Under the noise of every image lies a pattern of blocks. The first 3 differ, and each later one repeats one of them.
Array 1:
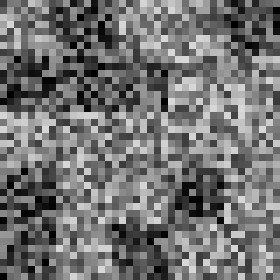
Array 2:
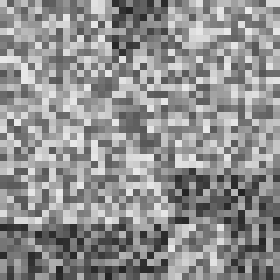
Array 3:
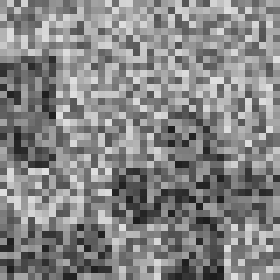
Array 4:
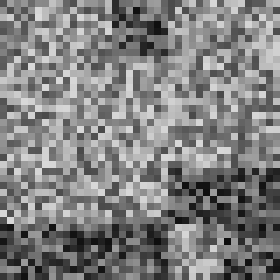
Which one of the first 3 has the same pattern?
2
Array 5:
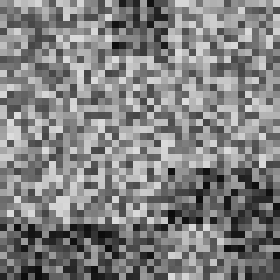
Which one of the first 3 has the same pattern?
2
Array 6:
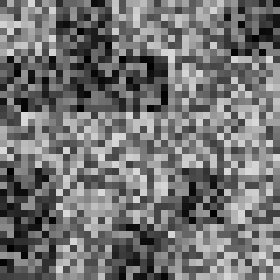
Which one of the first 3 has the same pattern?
1
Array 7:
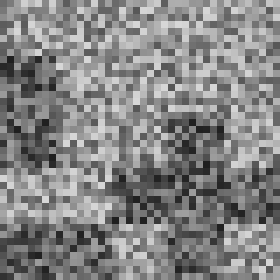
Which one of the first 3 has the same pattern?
3
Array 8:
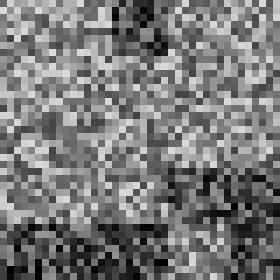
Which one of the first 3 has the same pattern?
2
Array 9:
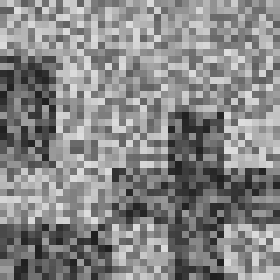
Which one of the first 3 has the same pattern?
3
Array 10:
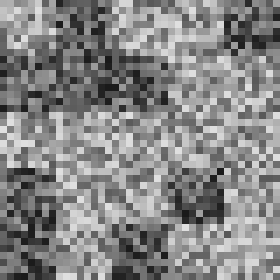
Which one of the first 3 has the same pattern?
1
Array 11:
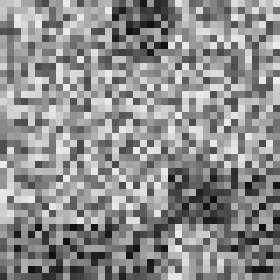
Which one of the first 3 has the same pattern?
2
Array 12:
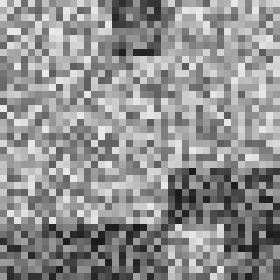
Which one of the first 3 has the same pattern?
2
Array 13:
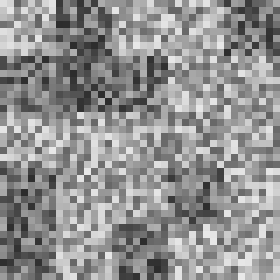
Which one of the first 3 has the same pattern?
1
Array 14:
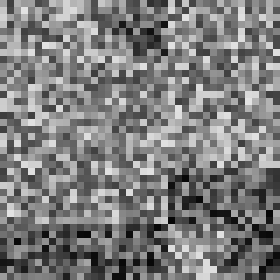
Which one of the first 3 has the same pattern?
2
